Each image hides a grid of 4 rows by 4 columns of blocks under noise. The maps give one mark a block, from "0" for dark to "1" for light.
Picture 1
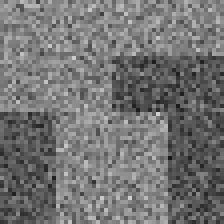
1 1 1 1
1 1 0 0
0 1 1 0
0 1 1 0
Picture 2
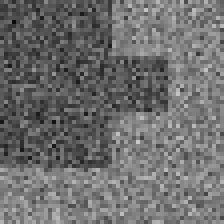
0 0 1 1
0 0 0 1
0 0 1 1
1 1 1 1
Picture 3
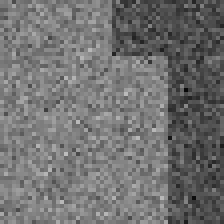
1 1 0 0
1 1 1 0
1 1 1 0
1 1 1 0
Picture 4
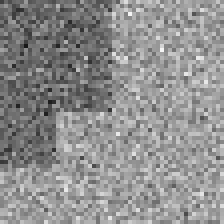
0 0 1 1
0 0 1 1
0 1 1 1
1 1 1 1
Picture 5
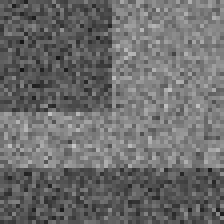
0 0 1 1
0 0 1 1
1 1 1 1
0 0 0 0
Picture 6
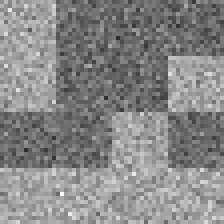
1 0 0 0
1 0 0 1
0 0 1 0
1 1 1 1
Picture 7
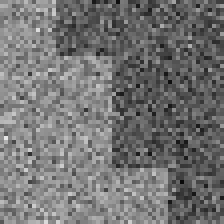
1 0 0 0
1 1 0 0
1 1 0 0
1 1 1 0
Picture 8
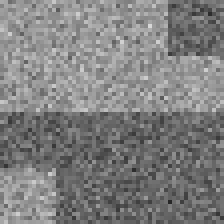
1 1 1 0
1 1 1 1
0 0 0 0
1 0 0 0
